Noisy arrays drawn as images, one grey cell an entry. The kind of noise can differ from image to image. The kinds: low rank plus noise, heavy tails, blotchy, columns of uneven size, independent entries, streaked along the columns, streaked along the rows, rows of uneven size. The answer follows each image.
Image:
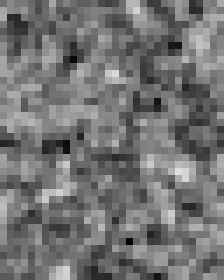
blotchy
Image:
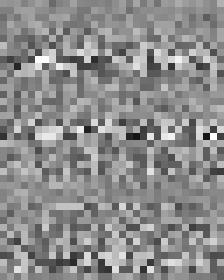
rows of uneven size
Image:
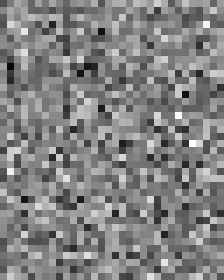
low rank plus noise
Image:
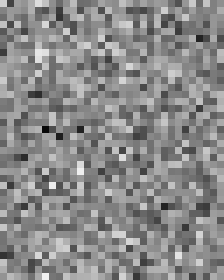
independent entries
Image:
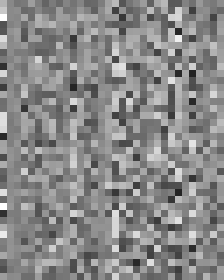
columns of uneven size
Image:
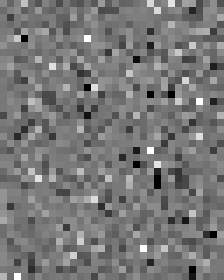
heavy tails
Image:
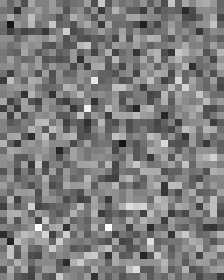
independent entries
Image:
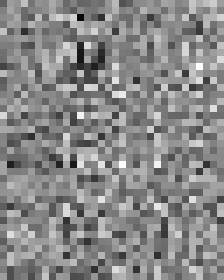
low rank plus noise
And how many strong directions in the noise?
three or four
